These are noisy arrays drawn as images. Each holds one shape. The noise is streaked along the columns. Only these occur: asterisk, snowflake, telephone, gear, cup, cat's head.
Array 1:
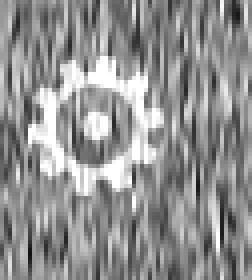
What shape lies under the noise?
gear
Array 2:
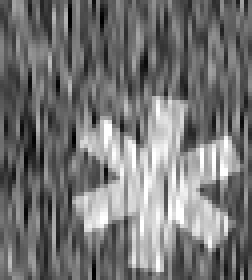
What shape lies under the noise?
asterisk
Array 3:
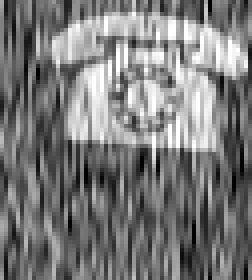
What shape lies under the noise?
telephone
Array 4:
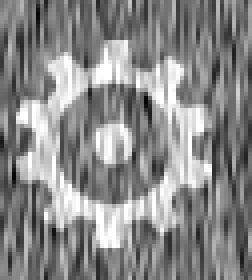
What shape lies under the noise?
gear
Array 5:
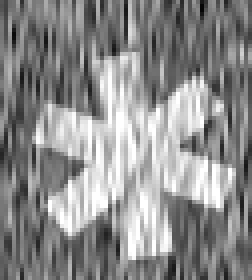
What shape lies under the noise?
asterisk
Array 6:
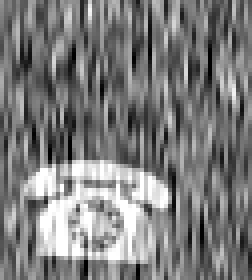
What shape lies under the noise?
telephone
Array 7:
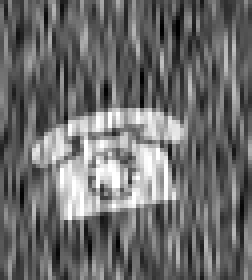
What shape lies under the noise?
telephone
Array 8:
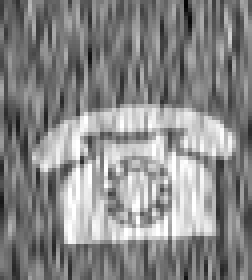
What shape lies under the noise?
telephone
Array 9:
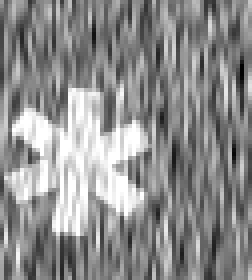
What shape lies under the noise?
asterisk
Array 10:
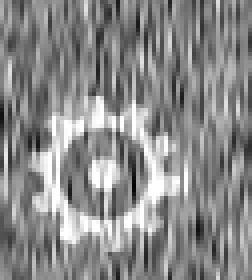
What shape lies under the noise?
gear
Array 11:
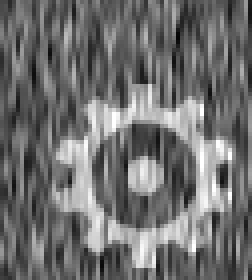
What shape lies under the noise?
gear
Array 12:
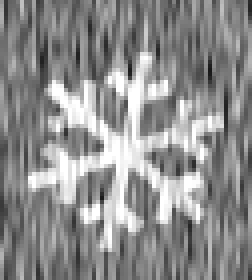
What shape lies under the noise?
snowflake
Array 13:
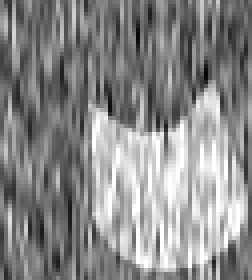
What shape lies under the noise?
cat's head
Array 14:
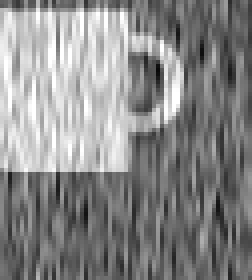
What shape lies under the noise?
cup
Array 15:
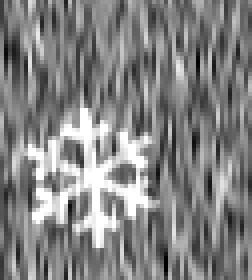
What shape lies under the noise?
snowflake
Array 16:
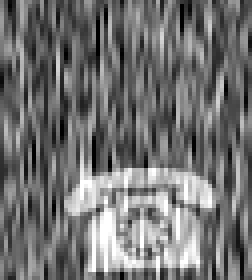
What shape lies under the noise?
telephone
